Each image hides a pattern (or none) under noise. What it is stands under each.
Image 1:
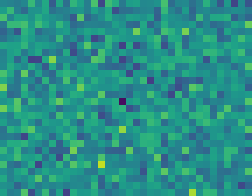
only noise
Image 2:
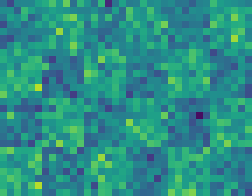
a checkerboard
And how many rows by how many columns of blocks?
4 by 6
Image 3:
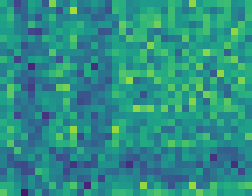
bands of rows crossing bands of columns
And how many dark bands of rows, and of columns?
1 and 2
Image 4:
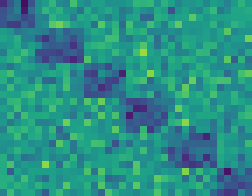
blocks along the diagonal
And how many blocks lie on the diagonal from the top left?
6
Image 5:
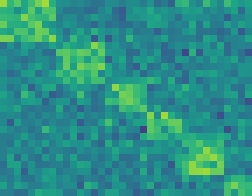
blocks along the diagonal
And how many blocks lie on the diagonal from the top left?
6
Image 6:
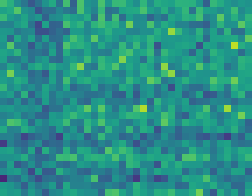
bands of rows crossing bands of columns
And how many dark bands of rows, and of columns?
3 and 1
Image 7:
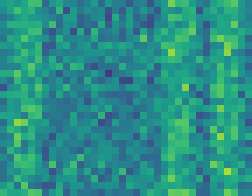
bands of columns
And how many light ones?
3
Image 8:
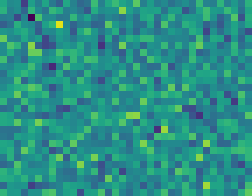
only noise
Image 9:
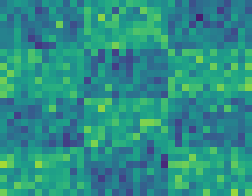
a checkerboard
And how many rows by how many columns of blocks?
4 by 3
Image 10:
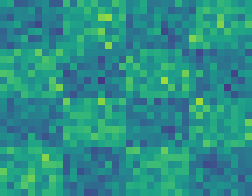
a checkerboard
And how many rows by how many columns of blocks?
4 by 4
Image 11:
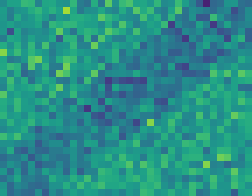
a diagonal band
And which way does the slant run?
bottom left to top right
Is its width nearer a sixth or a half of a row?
a half
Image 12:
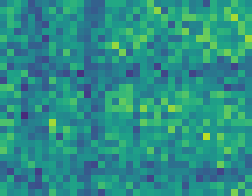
bands of rows crossing bands of columns
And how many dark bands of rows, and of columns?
2 and 2
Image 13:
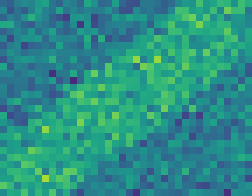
a diagonal band
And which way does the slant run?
bottom left to top right
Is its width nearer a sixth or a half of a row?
a half
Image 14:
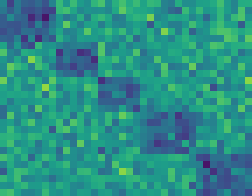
blocks along the diagonal
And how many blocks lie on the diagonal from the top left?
5
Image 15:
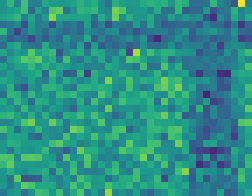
bands of rows crossing bands of columns
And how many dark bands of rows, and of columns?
1 and 1
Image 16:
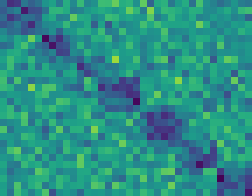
blocks along the diagonal
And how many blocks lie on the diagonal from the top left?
7
